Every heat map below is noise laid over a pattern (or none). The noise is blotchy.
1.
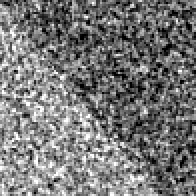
a sharp edge
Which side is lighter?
bottom left
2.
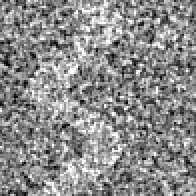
a wavy band
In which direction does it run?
top to bottom
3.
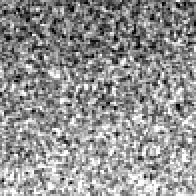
a smooth slope
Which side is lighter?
bottom
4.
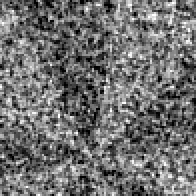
spokes from one point
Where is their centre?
bottom middle
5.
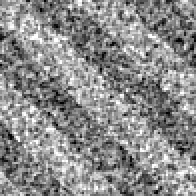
diagonal stripes
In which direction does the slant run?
top left to bottom right
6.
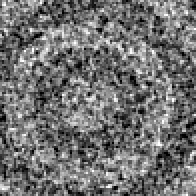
rings round one point
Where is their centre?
centre
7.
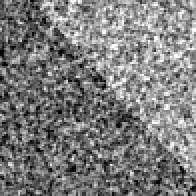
a sharp edge
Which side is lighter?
top right
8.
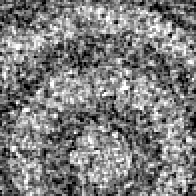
rings round one point
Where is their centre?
bottom middle
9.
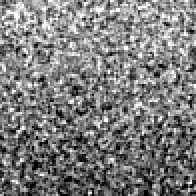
a smooth slope
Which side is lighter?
top
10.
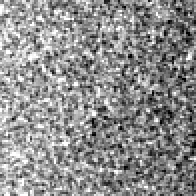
a smooth slope
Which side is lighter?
left
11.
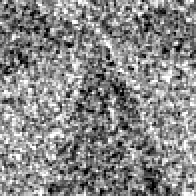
spokes from one point
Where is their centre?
top middle
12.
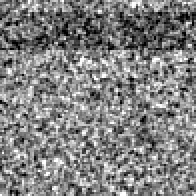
one horizontal stripe
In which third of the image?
top
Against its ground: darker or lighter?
darker
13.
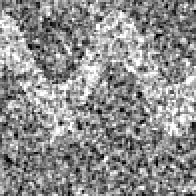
a wavy band
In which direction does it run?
left to right
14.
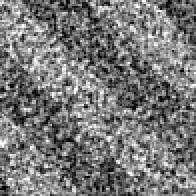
diagonal stripes
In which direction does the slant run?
top left to bottom right
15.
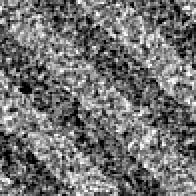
diagonal stripes
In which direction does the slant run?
top left to bottom right
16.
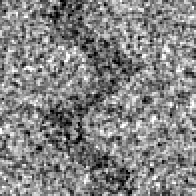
a wavy band
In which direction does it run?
top to bottom
